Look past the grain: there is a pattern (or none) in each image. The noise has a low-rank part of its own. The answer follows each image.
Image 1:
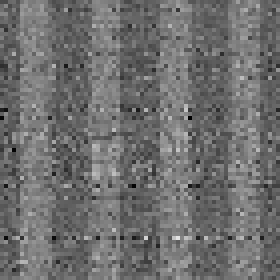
vertical stripes
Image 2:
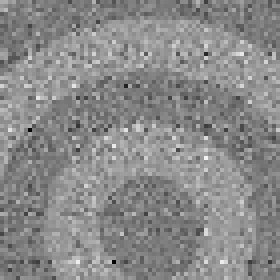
rings round one point
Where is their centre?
bottom middle
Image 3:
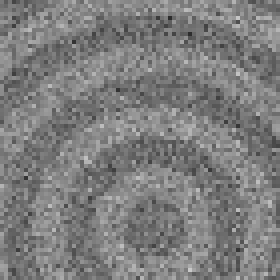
rings round one point
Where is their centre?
bottom middle
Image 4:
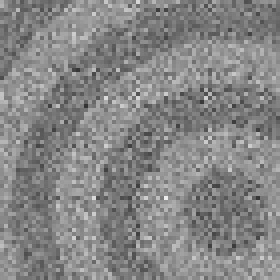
rings round one point
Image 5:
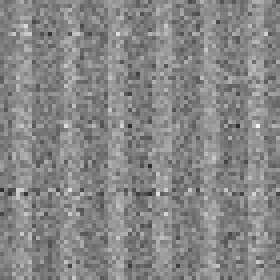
vertical stripes
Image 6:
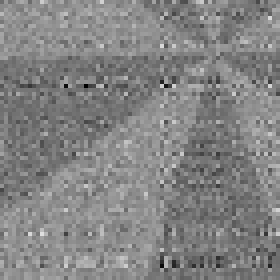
spokes from one point
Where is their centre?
top right
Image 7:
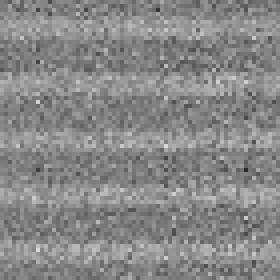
horizontal stripes
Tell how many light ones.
5
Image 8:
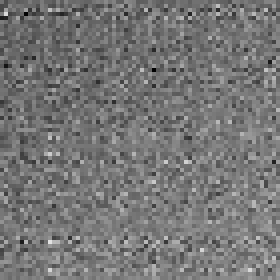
a smooth slope
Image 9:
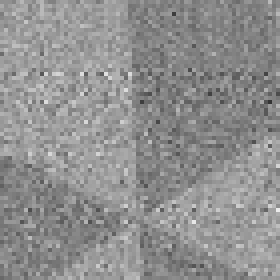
spokes from one point
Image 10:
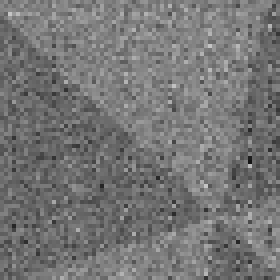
spokes from one point
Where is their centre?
bottom right
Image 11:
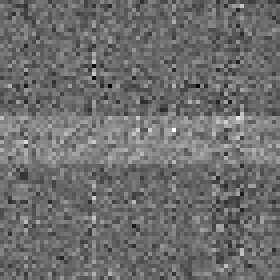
one horizontal stripe
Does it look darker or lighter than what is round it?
lighter
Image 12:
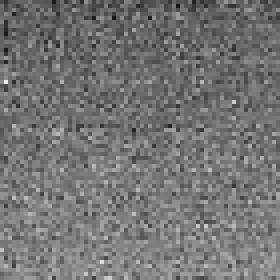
a smooth slope
